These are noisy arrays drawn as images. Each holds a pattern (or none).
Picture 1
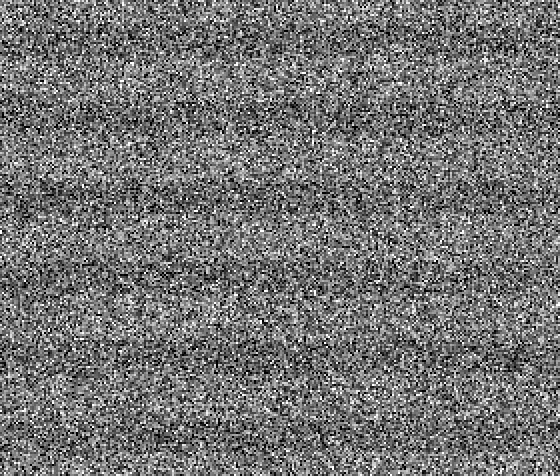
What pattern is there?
horizontal stripes
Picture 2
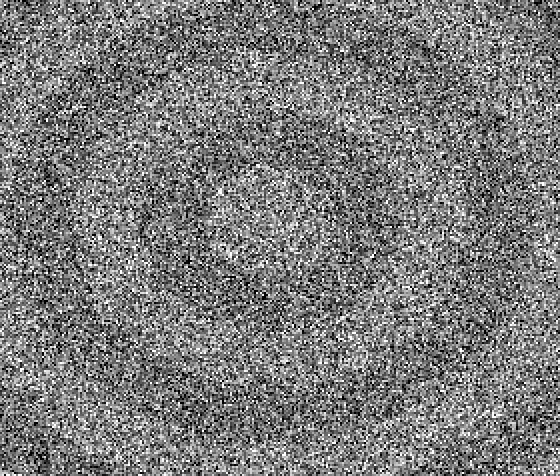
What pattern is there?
rings round one point
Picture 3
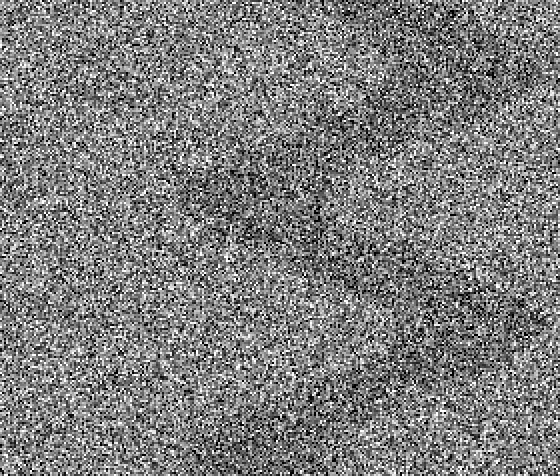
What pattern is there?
a wavy band
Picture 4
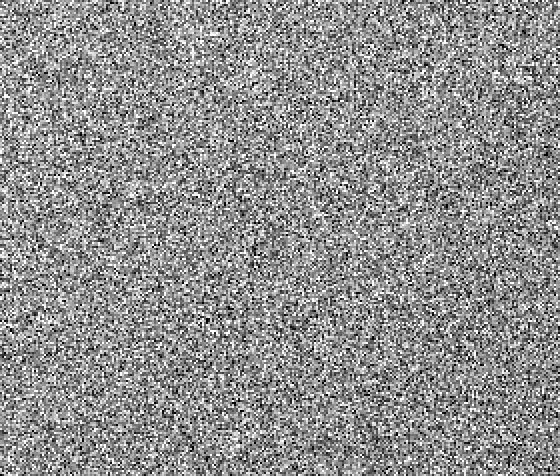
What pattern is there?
a smooth slope
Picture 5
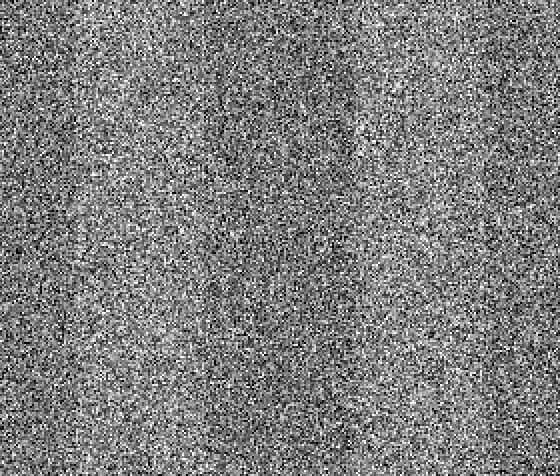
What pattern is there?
vertical stripes
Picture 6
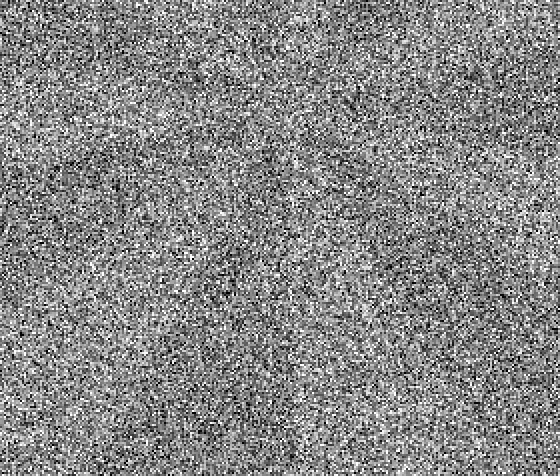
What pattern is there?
spokes from one point
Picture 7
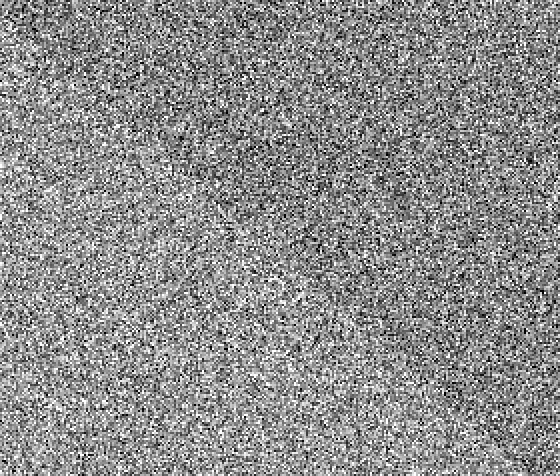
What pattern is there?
a sharp edge
